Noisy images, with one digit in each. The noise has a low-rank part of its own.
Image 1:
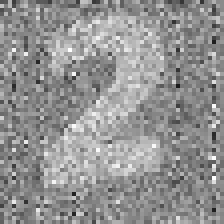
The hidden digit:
2
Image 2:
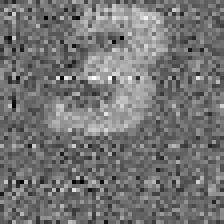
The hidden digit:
3
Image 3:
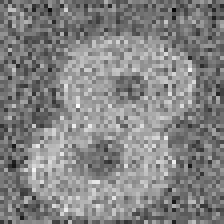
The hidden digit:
8
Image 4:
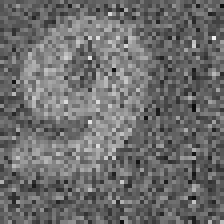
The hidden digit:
9
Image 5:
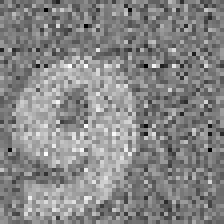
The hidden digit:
9
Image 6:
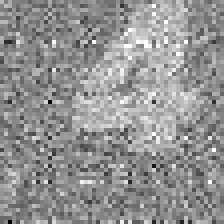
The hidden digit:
4
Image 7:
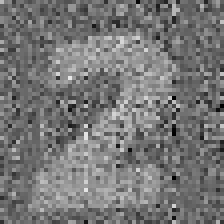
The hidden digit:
2
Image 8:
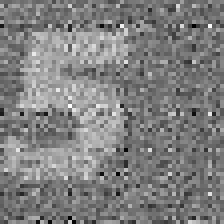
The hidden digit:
5
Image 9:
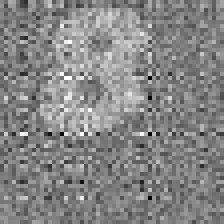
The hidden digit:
8
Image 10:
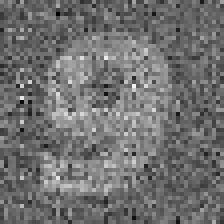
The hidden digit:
9
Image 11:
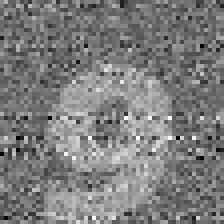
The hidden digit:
9
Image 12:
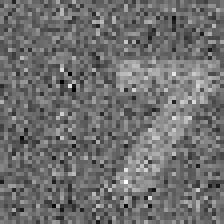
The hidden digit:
7
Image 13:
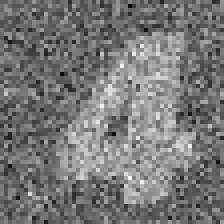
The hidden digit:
4
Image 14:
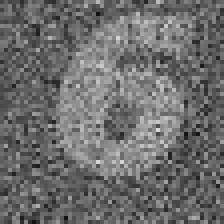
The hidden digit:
6
